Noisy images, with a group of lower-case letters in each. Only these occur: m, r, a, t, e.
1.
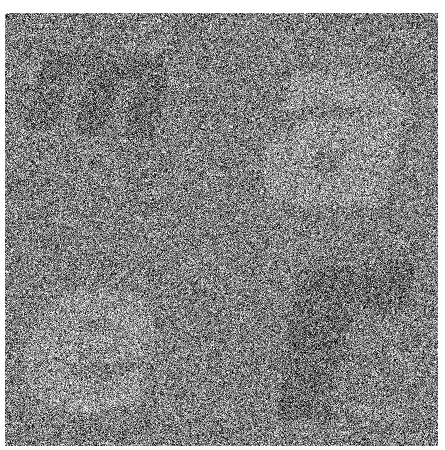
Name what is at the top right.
a
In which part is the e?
bottom left
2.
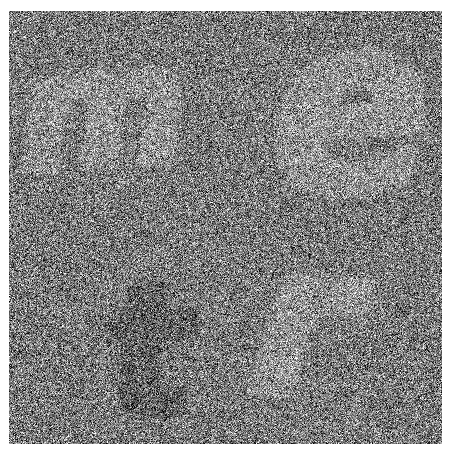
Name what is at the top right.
e
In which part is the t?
bottom left
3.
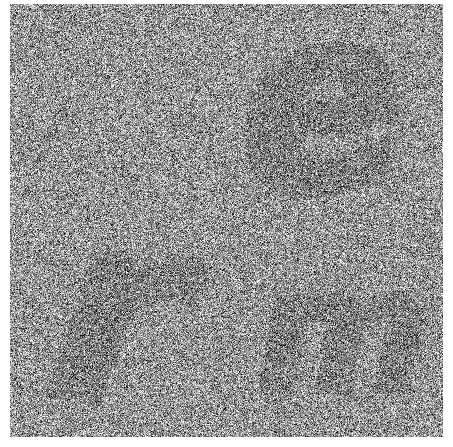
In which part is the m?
bottom right
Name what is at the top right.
e
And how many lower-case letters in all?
3
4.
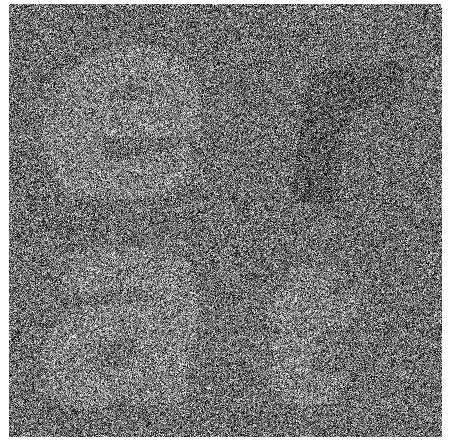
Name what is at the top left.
e
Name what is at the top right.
r
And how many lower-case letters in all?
4
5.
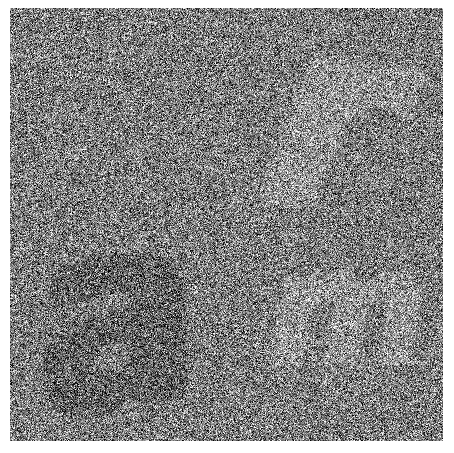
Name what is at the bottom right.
m
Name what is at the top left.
nothing
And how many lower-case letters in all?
3
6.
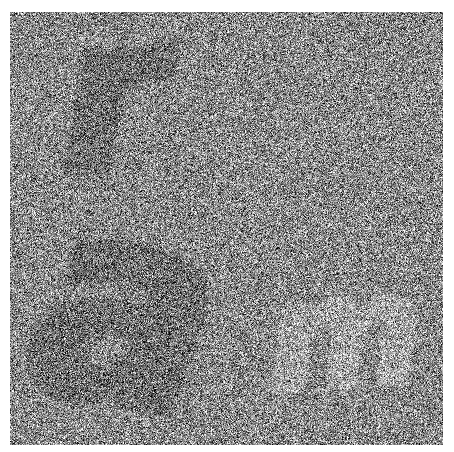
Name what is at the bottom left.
a
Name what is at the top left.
r
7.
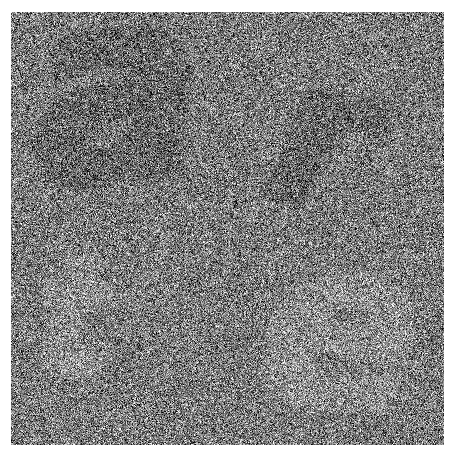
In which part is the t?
bottom left
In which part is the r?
top right
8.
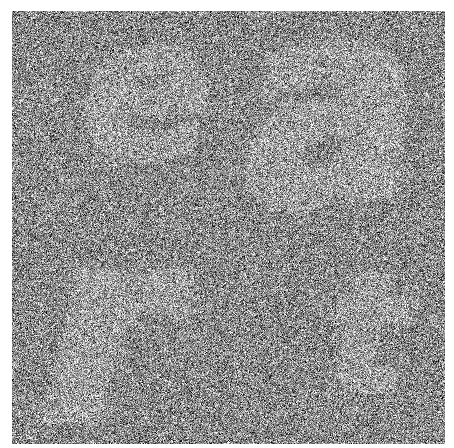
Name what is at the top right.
a
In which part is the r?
bottom left
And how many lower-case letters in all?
4
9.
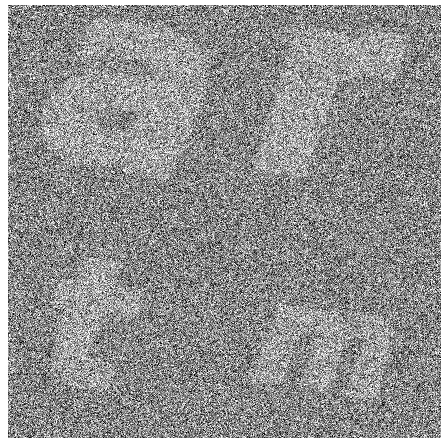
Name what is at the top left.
a
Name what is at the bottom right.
m
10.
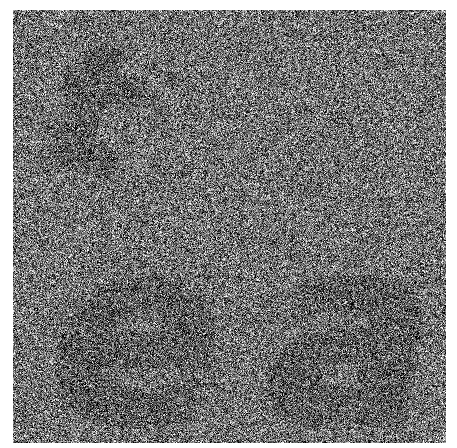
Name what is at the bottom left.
e
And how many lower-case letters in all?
3
